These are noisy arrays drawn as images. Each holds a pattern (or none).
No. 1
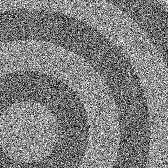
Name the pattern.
rings round one point
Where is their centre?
bottom left
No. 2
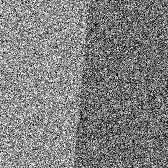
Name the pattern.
a sharp edge
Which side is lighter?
left
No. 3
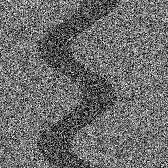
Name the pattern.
a wavy band
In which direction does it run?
top to bottom
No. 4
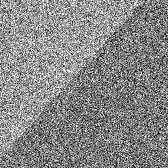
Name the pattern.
a sharp edge
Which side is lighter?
top left
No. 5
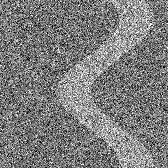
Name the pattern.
a wavy band
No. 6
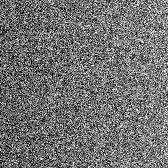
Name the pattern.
a smooth slope
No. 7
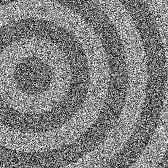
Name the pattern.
rings round one point
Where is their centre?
middle left
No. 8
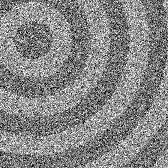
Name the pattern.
rings round one point
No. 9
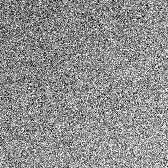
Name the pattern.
a smooth slope
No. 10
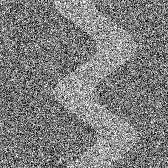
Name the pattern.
a wavy band
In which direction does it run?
top to bottom
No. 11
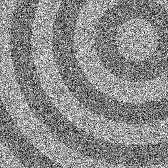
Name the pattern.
rings round one point
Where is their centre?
top right
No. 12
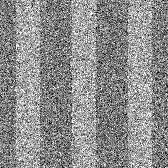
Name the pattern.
vertical stripes
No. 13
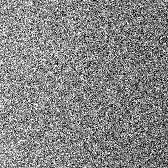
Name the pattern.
a smooth slope
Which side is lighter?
left
